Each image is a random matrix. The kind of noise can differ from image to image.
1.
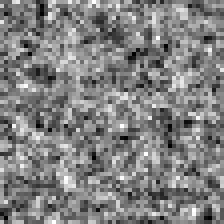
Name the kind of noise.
blotchy
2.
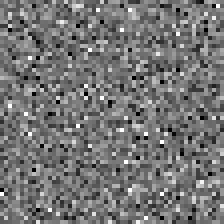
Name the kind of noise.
heavy tails
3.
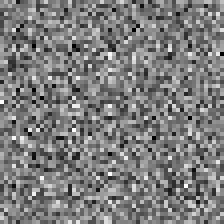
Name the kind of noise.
low rank plus noise
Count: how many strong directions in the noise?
one
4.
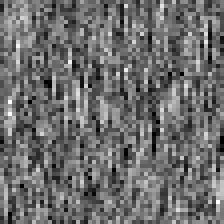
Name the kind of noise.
streaked along the columns
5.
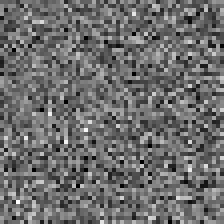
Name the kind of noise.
low rank plus noise
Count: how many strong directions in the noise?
one
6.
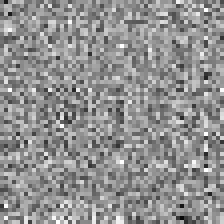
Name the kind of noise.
low rank plus noise
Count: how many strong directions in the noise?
three or four
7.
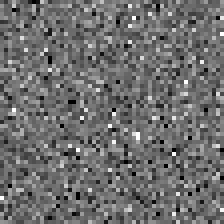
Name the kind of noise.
heavy tails
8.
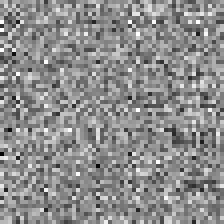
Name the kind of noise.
low rank plus noise
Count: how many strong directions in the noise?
five to eight
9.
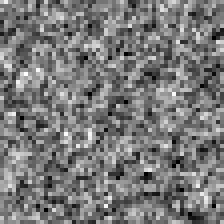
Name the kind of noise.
blotchy
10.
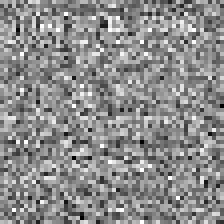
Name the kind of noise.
low rank plus noise
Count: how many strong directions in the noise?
one
